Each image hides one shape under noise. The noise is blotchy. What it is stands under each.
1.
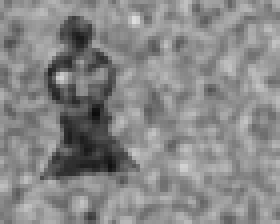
chess bishop
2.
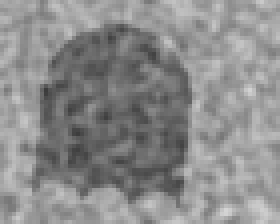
ghost
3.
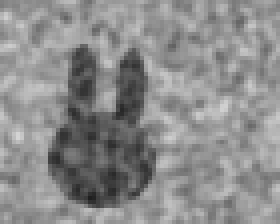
rabbit's head
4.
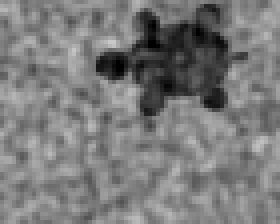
turtle
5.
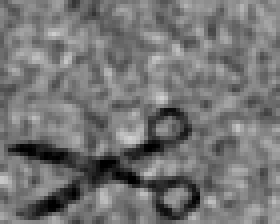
pair of scissors
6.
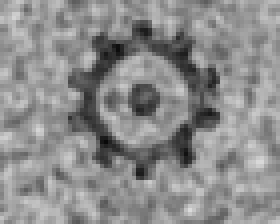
gear
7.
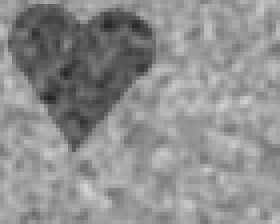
heart
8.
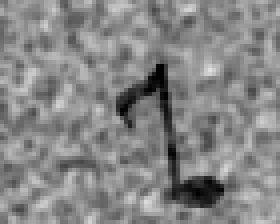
musical note
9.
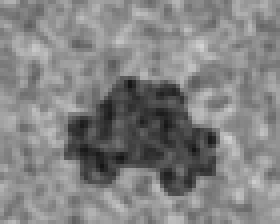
car
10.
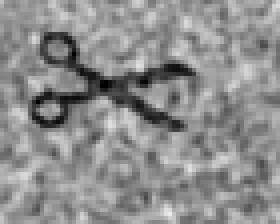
pair of scissors
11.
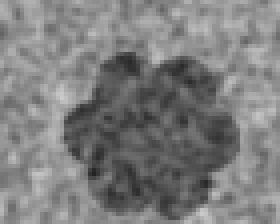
flower
